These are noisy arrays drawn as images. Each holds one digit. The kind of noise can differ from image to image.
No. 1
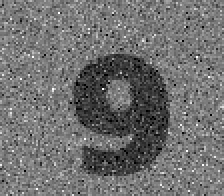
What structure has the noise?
heavy tails
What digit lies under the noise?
9
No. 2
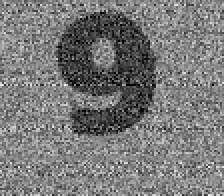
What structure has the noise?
rows of uneven size
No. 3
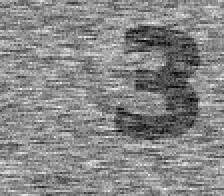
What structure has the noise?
streaked along the rows
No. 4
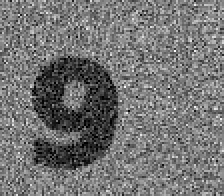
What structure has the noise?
low rank plus noise
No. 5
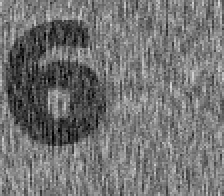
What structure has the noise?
streaked along the columns
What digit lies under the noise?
6
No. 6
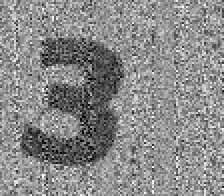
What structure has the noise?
columns of uneven size
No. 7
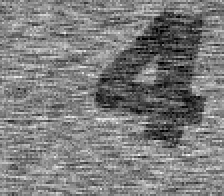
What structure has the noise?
streaked along the rows
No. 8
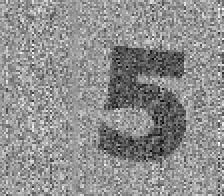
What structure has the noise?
columns of uneven size
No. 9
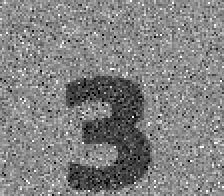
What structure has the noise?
heavy tails
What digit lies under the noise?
3
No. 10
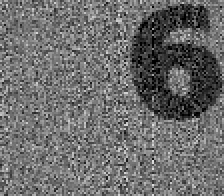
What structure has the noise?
columns of uneven size
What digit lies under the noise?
6
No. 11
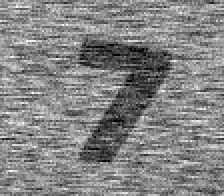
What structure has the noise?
streaked along the rows
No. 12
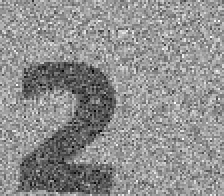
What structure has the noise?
low rank plus noise
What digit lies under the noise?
2
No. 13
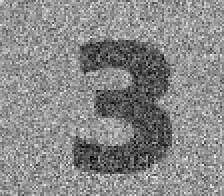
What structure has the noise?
low rank plus noise
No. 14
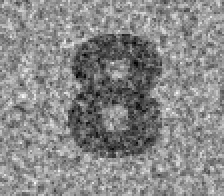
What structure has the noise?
blotchy
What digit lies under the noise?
8
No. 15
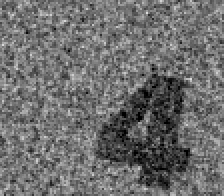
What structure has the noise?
blotchy
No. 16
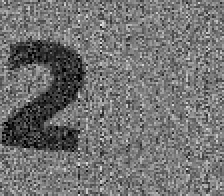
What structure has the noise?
columns of uneven size
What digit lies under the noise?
2
